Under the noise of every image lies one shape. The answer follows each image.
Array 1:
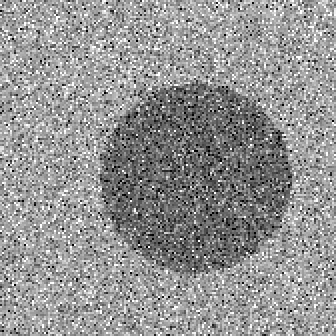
disc
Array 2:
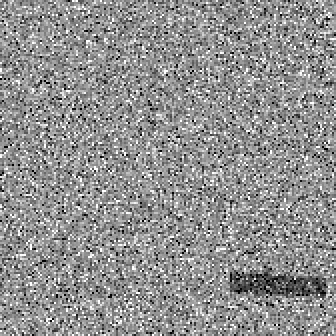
bar
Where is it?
bottom right
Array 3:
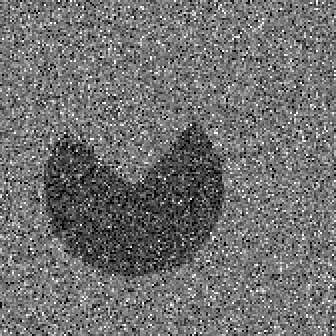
disc with a wedge cut out
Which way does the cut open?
up
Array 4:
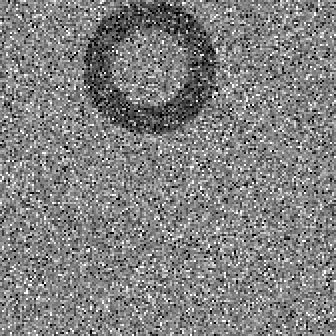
ring
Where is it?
top middle
